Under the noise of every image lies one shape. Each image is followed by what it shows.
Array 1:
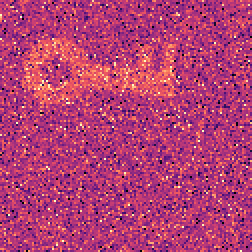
light key
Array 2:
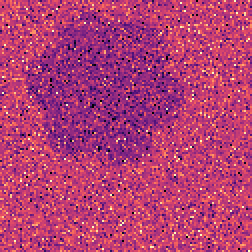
dark flower
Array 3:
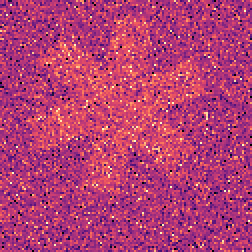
light asterisk
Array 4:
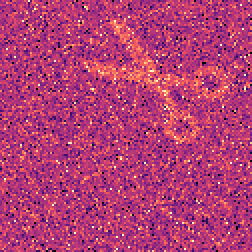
light pair of scissors
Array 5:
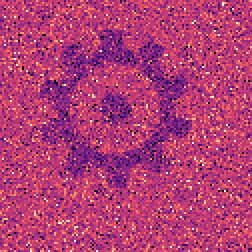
dark gear
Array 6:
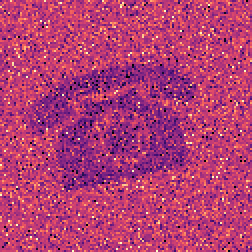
dark telephone
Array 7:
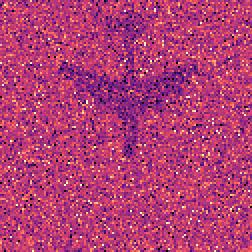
dark airplane
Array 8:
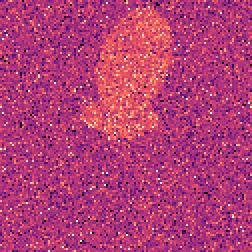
light footprint
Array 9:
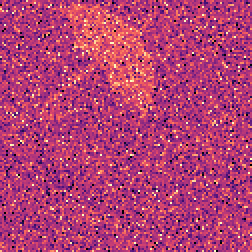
light umbrella
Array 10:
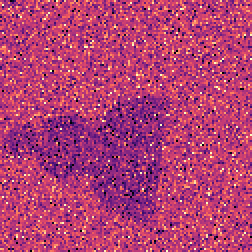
dark chess pawn
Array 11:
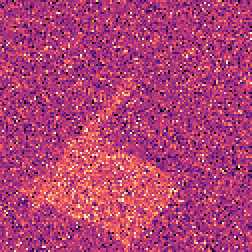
light flag
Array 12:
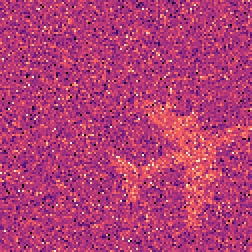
light airplane
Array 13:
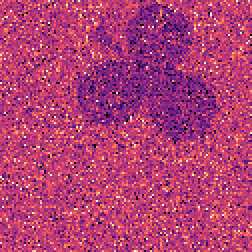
dark club
